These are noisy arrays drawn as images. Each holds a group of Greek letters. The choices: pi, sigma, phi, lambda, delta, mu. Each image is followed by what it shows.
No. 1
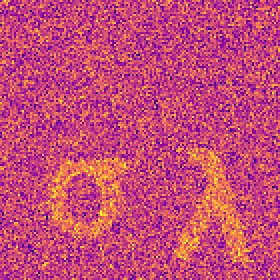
bottom left: sigma; bottom right: lambda
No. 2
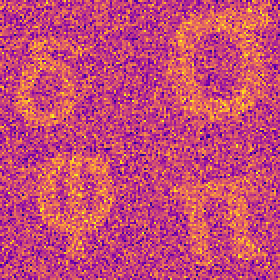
top left: delta; top right: sigma; bottom left: phi; bottom right: pi
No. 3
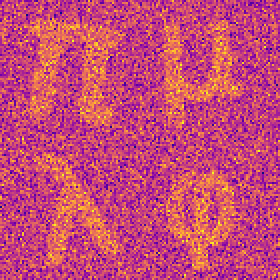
top left: pi; top right: mu; bottom left: lambda; bottom right: phi
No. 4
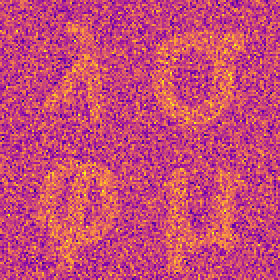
top left: lambda; top right: sigma; bottom left: phi; bottom right: mu
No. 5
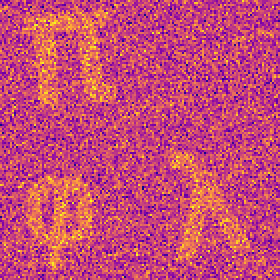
top left: pi; bottom left: phi; bottom right: lambda
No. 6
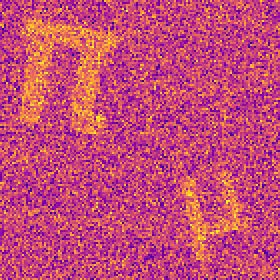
top left: pi; bottom right: mu
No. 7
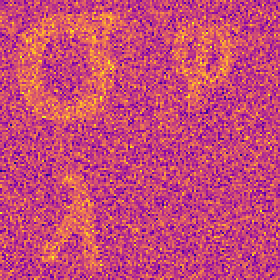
top left: sigma; top right: phi; bottom left: lambda
